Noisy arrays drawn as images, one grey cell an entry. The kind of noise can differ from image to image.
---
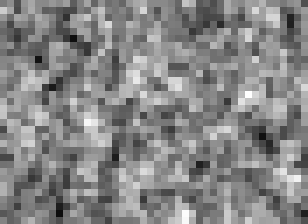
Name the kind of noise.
blotchy
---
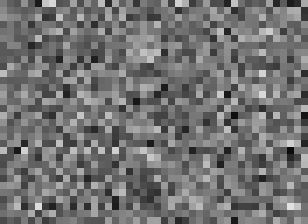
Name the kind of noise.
low rank plus noise
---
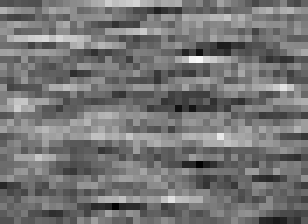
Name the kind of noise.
streaked along the rows
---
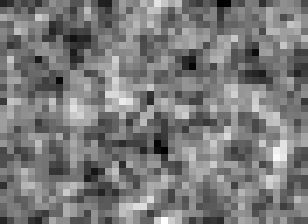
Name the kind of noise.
blotchy
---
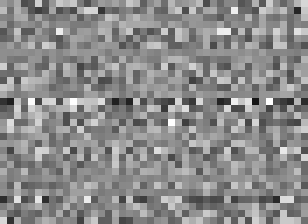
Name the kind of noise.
rows of uneven size
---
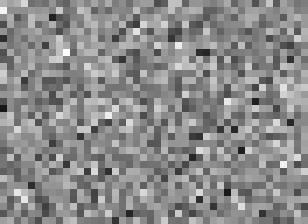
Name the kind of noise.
independent entries
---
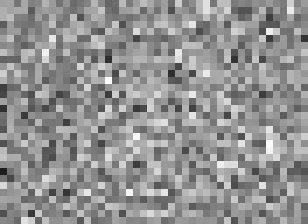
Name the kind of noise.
low rank plus noise
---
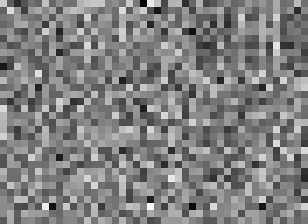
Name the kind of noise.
low rank plus noise
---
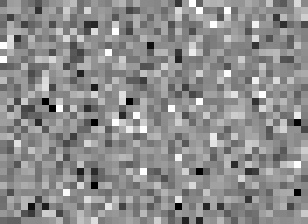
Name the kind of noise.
heavy tails
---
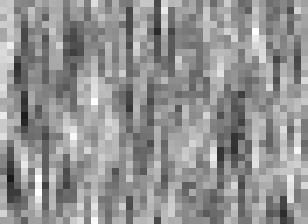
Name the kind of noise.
streaked along the columns
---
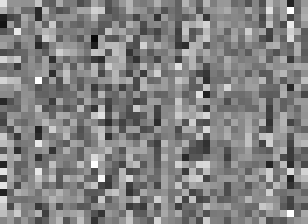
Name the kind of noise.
columns of uneven size
